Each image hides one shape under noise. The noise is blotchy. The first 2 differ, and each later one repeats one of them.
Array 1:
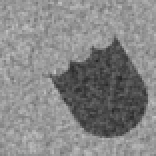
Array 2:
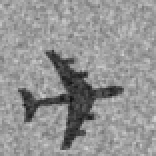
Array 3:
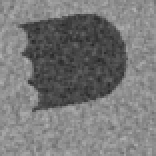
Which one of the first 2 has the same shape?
1
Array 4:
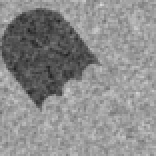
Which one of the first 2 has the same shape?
1
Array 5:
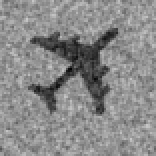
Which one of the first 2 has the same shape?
2
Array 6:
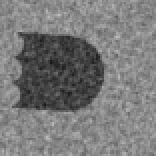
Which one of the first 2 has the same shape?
1
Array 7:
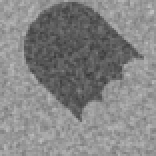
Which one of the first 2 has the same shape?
1
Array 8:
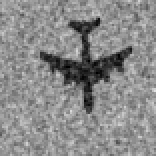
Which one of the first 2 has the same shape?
2
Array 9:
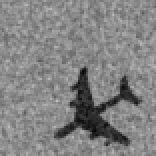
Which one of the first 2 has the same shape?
2
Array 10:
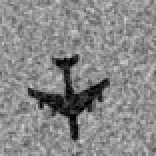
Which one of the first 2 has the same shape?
2
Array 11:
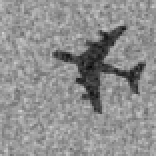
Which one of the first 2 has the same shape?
2
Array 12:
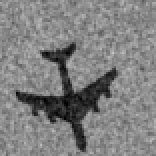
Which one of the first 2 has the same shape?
2
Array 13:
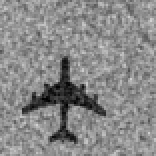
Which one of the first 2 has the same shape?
2
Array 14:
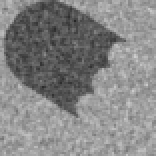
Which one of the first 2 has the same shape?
1
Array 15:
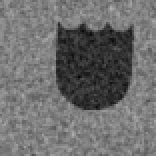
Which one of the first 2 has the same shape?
1
